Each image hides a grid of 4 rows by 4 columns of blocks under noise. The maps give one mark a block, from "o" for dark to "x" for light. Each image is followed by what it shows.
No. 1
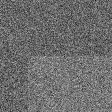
o o o o
o o o o
o x x x
o x x x
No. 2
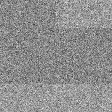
o o x x
o o o o
o o o o
x x x x
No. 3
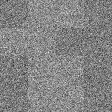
o x x o
x x o o
o x x o
o x x o
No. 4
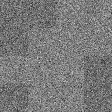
o o x x
o x x x
x x x o
o x x o
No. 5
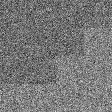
o o o o
o o o x
o o x x
x x x x
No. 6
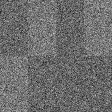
o x o x
o x o x
x o o o
x o o o
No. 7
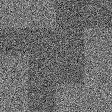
x x o o
o o o x
x o o x
x o x x
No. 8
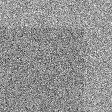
x x x x
o o o x
o o o x
o o o x
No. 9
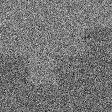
x x x x
x x x o
o x o o
o o o o
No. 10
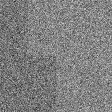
o x x x
o x x x
o o x x
o o x x
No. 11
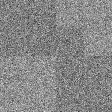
o o x x
o o o x
x x o o
x x o o
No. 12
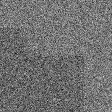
x x x x
o x x x
o o o x
o o o x
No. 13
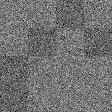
x x o x
x o x o
o x x x
o x x x
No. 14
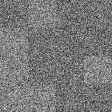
o x o o
x o o o
x o o x
x x o o
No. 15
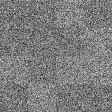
o o x o
o o o x
x o x x
o x o o
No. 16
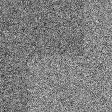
o o o x
o o o x
o x x x
o x x x
